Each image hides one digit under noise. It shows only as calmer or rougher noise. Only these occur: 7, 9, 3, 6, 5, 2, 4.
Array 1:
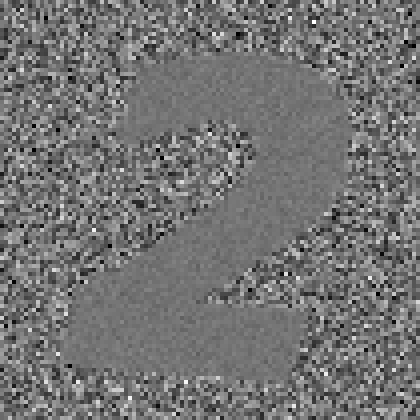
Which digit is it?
2
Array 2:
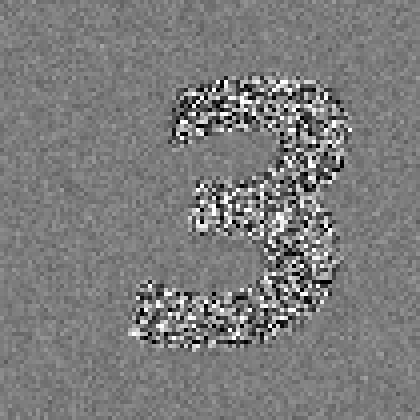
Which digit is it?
3
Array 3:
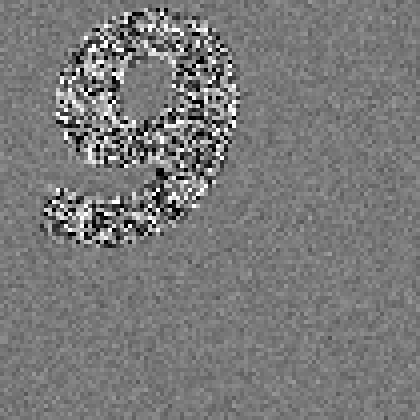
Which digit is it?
9
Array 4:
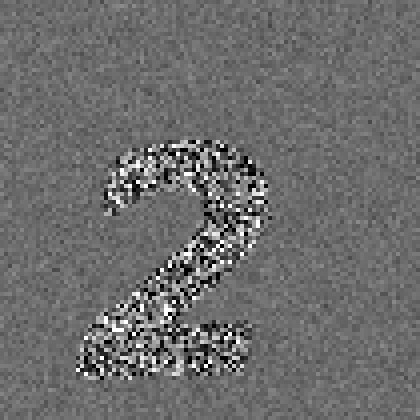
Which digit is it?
2
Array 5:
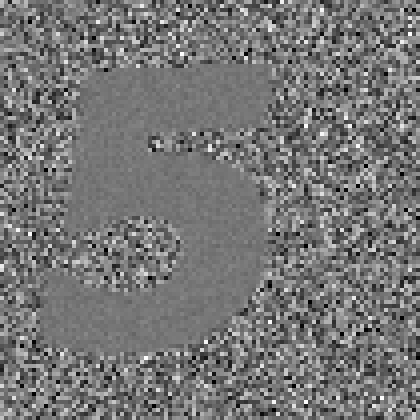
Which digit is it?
5
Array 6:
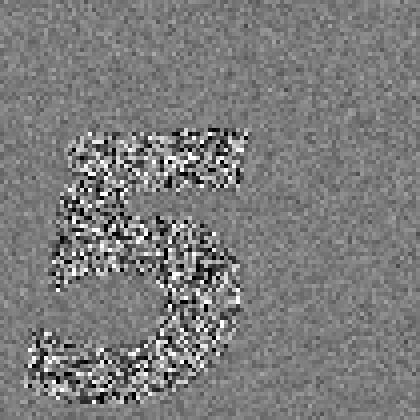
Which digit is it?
5
